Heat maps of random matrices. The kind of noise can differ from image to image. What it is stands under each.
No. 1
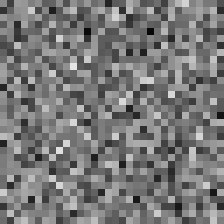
independent entries
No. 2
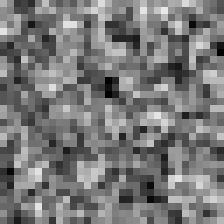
blotchy
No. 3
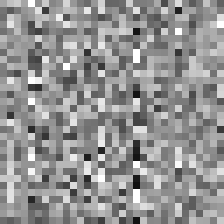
columns of uneven size
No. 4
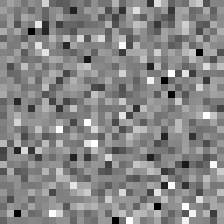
heavy tails
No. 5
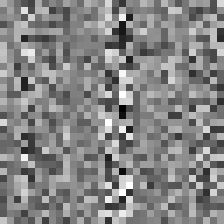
columns of uneven size
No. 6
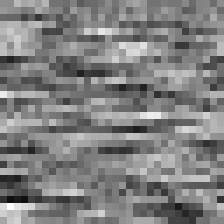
streaked along the rows
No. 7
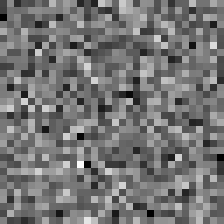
independent entries
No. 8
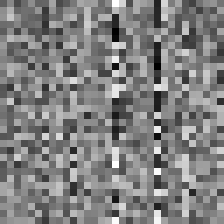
columns of uneven size
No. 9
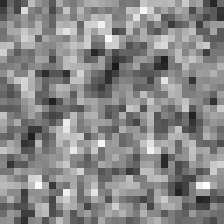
blotchy
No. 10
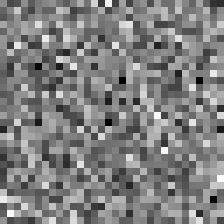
independent entries
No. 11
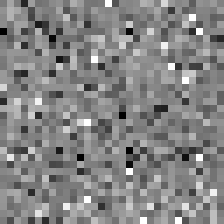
heavy tails
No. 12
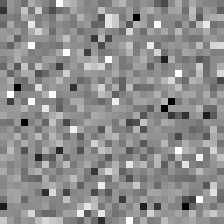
heavy tails
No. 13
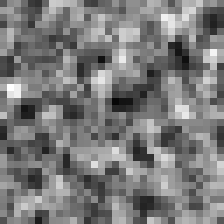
blotchy
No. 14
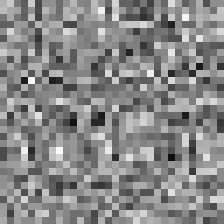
low rank plus noise
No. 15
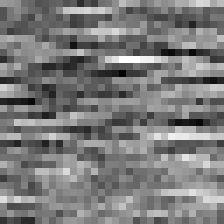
streaked along the rows
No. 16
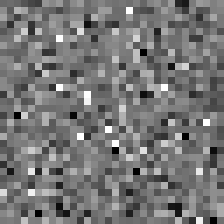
heavy tails
